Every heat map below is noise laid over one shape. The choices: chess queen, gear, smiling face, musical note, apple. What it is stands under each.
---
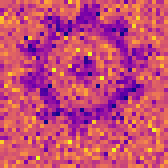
gear
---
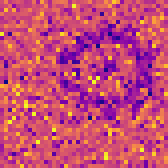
gear
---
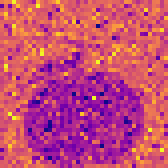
apple
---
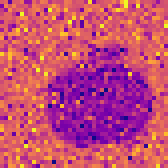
apple
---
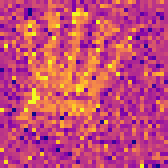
chess queen
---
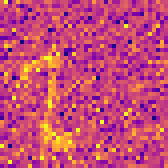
musical note
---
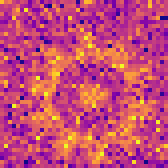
gear
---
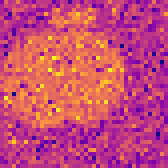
apple
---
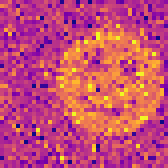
smiling face
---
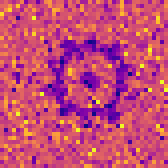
gear
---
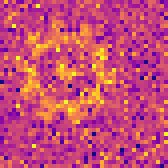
gear
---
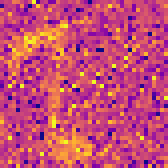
musical note
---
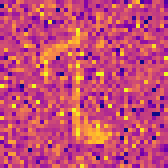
musical note
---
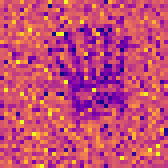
chess queen
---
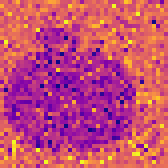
apple
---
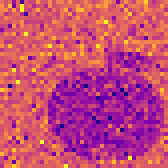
apple
